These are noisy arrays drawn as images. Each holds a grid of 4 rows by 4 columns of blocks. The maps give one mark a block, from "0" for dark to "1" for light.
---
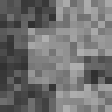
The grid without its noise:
0 0 1 1
0 1 1 1
0 1 1 0
0 0 1 1
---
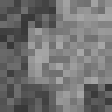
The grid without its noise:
0 0 1 1
0 1 1 1
0 1 1 1
0 0 1 0
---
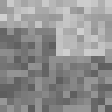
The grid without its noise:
1 1 1 1
0 0 1 1
0 0 0 0
0 0 0 0
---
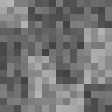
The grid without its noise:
1 0 0 0
0 0 0 1
0 1 0 1
0 1 1 0
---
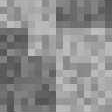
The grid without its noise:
1 1 0 0
0 1 1 1
0 0 1 1
0 0 1 1
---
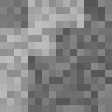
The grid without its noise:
0 1 1 0
1 1 0 0
1 0 0 0
1 0 0 0
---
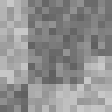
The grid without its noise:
1 0 0 0
1 0 0 0
1 0 0 1
0 1 1 1
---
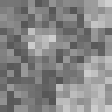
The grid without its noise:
0 0 0 1
0 1 0 0
0 0 0 1
0 0 1 1
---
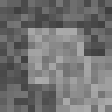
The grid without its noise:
0 0 0 0
0 1 1 0
0 1 1 1
0 0 1 1
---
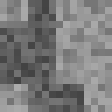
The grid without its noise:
1 0 1 1
0 0 1 1
0 0 1 1
1 0 0 1
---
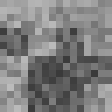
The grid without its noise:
1 1 1 1
0 1 0 1
1 0 0 0
1 0 0 1
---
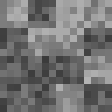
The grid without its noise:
1 0 1 1
0 1 1 0
0 0 0 1
0 0 1 0
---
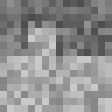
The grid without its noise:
0 0 0 0
0 1 0 0
1 1 1 1
1 1 1 1
